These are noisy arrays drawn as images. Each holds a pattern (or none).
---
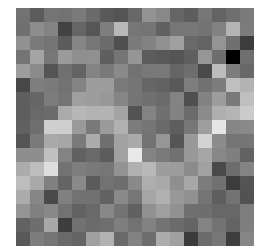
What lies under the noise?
a wavy band
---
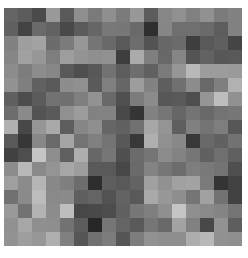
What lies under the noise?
spokes from one point
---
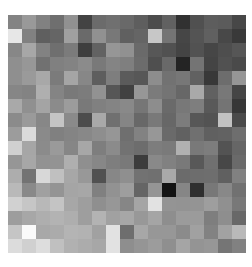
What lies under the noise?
a smooth slope
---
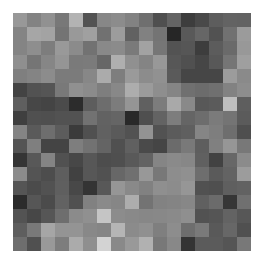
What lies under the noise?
spokes from one point
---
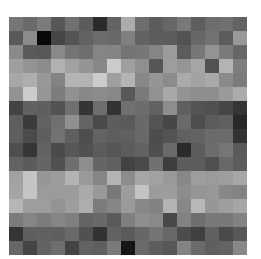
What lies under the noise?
horizontal stripes
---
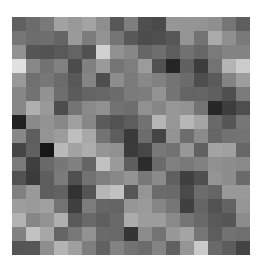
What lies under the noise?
diagonal stripes
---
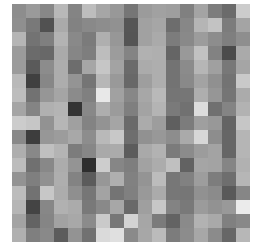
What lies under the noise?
vertical stripes
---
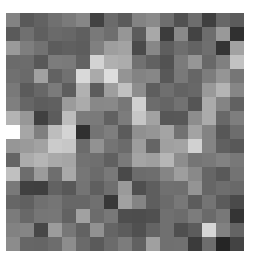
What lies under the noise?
a wavy band
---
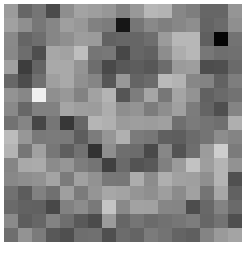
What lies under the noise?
rings round one point
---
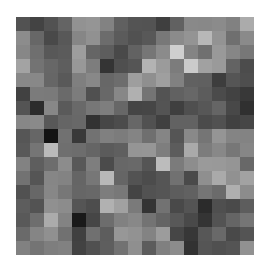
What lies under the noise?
spokes from one point
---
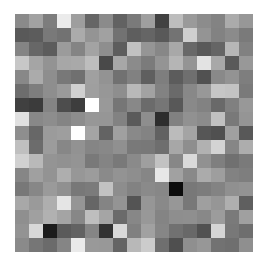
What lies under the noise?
only noise
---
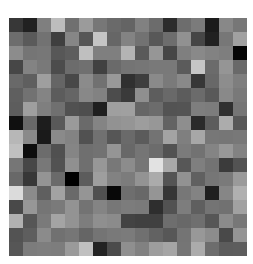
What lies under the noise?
only noise
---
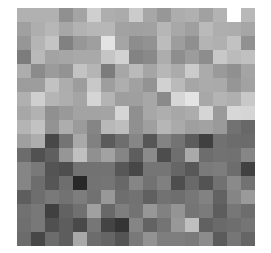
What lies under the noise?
a sharp edge
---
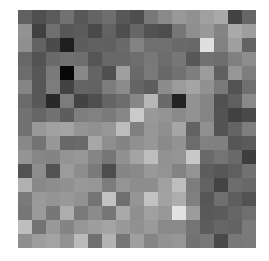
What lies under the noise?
spokes from one point
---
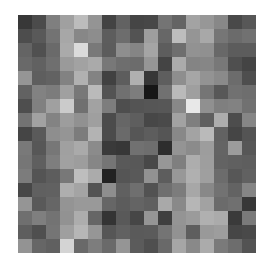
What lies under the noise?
vertical stripes
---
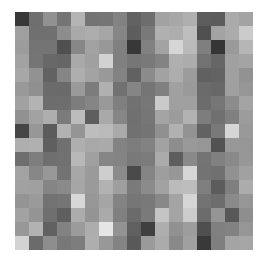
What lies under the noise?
vertical stripes
